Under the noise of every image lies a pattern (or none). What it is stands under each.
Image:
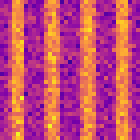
vertical stripes
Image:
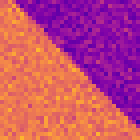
a sharp edge
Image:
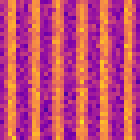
vertical stripes
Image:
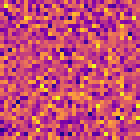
only noise
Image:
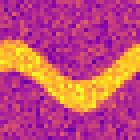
a wavy band
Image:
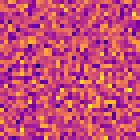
only noise
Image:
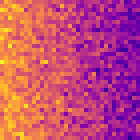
a smooth slope
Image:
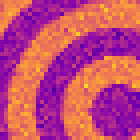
rings round one point
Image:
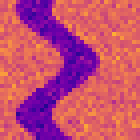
a wavy band
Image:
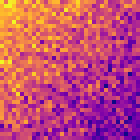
a smooth slope
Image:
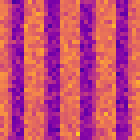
vertical stripes
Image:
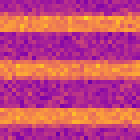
horizontal stripes
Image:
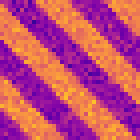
diagonal stripes
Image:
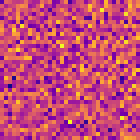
only noise
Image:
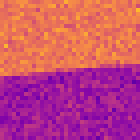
a sharp edge
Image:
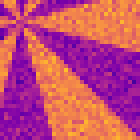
spokes from one point
